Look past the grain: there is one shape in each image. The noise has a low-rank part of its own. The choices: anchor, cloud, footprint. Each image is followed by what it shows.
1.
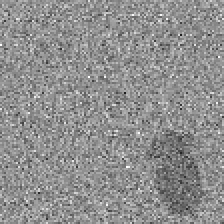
footprint
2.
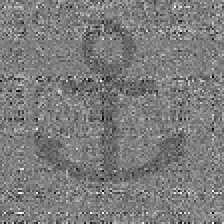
anchor
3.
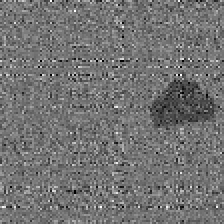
cloud
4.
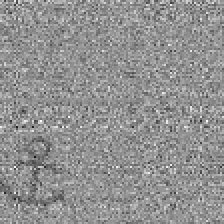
anchor
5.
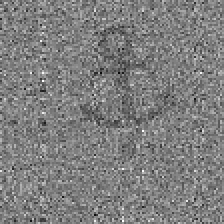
anchor
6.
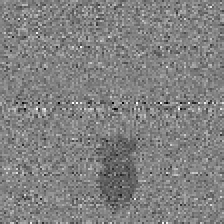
footprint
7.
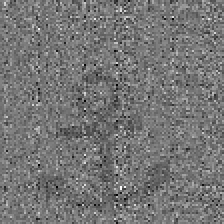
anchor
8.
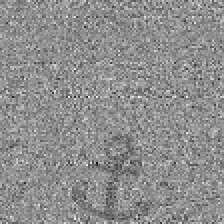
anchor
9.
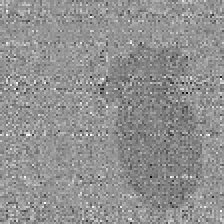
footprint
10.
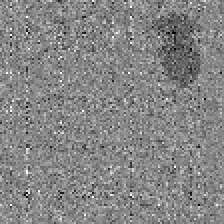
footprint
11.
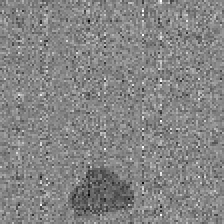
cloud
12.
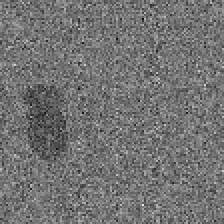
footprint
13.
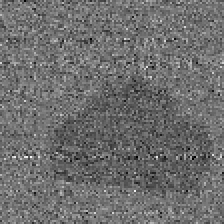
cloud
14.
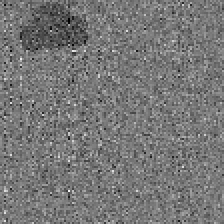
cloud
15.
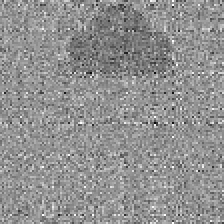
cloud
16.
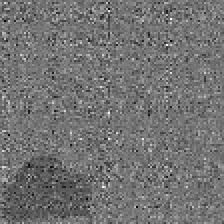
cloud
